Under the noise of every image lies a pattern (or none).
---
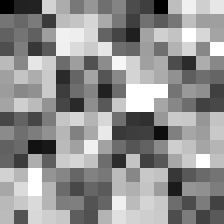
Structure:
a checkerboard
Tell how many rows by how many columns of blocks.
4 by 4
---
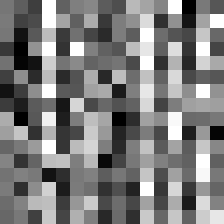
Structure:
bands of columns
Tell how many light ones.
5
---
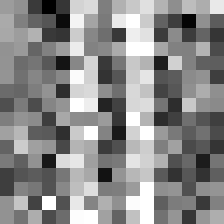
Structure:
bands of columns
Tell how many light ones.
2
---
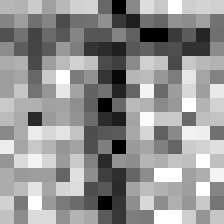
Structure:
bands of rows crossing bands of columns
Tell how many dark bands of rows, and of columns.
1 and 1
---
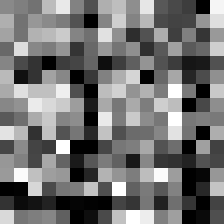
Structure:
bands of rows crossing bands of columns
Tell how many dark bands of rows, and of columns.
3 and 2
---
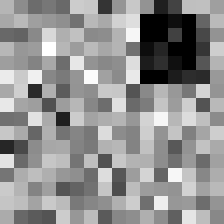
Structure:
one block
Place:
top right
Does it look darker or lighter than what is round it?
darker
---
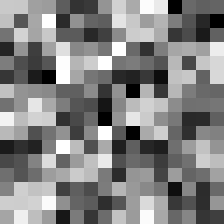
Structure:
a checkerboard
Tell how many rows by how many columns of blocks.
5 by 4
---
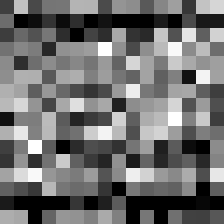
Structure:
bands of rows
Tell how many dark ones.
3
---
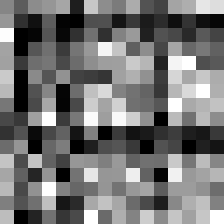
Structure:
bands of rows crossing bands of columns
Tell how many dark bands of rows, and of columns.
2 and 3
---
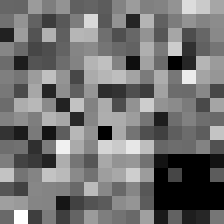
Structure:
one block
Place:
bottom right
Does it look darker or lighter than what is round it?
darker
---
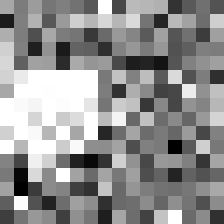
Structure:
one block
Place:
middle left
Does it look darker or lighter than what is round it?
lighter
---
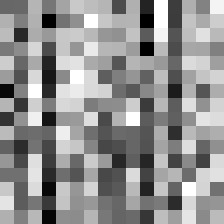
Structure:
bands of columns
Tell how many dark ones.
5
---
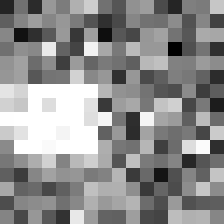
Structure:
one block
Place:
middle left
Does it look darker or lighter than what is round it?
lighter
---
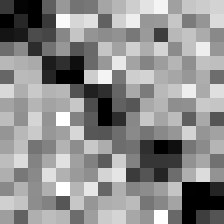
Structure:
blocks along the diagonal
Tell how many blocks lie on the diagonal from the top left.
5
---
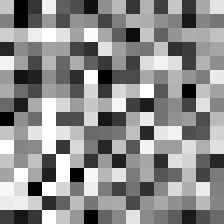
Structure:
only noise
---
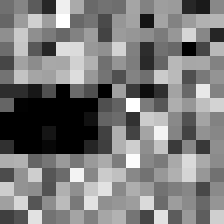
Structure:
one block
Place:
middle left
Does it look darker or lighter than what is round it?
darker
